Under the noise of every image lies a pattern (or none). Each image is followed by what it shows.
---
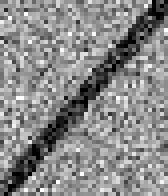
a diagonal band
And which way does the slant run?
bottom left to top right
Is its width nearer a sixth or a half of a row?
a sixth
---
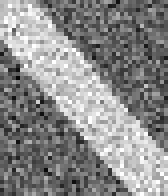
a diagonal band
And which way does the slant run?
top left to bottom right
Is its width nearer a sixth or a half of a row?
a half
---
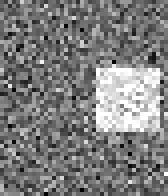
one block
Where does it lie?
middle right
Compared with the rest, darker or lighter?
lighter
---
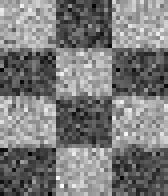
a checkerboard
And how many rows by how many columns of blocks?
4 by 3
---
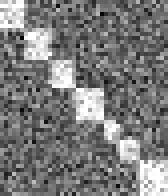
blocks along the diagonal
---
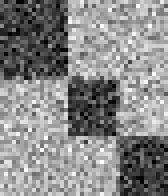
blocks along the diagonal
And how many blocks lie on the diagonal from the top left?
3
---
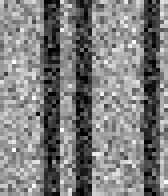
bands of columns
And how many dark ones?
3
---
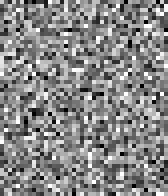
only noise
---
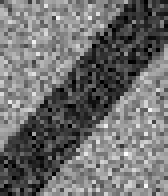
a diagonal band
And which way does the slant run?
bottom left to top right
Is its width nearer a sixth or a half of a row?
a half
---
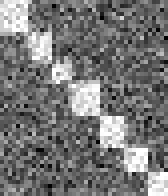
blocks along the diagonal
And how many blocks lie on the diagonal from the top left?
7
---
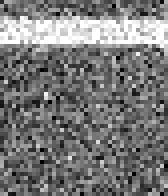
one band of rows
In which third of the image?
top
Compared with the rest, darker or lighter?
lighter
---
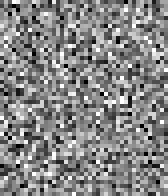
only noise
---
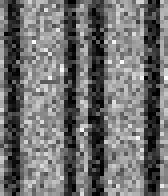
bands of columns
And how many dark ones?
4
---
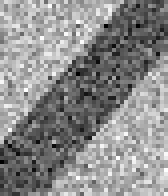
a diagonal band
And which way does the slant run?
bottom left to top right
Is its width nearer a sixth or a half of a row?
a half
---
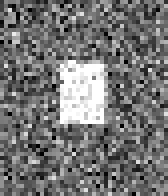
one block
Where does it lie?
centre
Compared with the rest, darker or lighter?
lighter
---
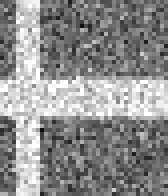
bands of rows crossing bands of columns
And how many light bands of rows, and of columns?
1 and 1
